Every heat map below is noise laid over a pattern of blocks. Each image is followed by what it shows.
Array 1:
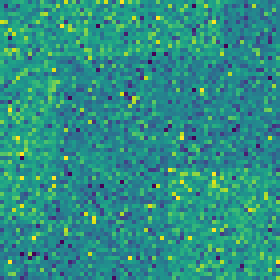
mirrored about the diagonal from the top left
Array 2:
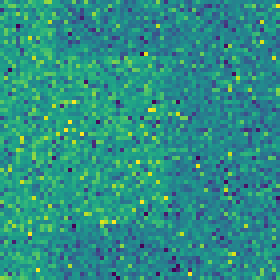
top and bottom mirror each other
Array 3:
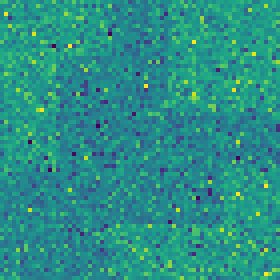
mirrored about the diagonal from the bottom left
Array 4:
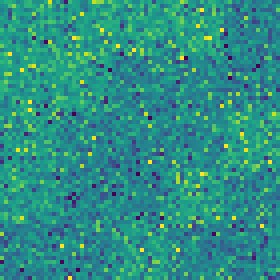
mirrored about the diagonal from the top left
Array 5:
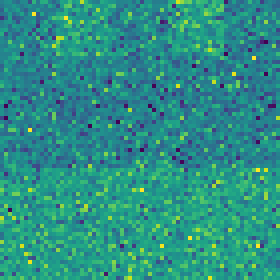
left and right mirror each other
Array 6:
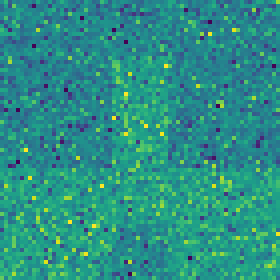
left and right mirror each other
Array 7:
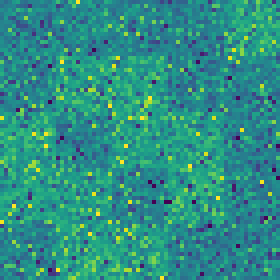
mirrored about the diagonal from the bottom left
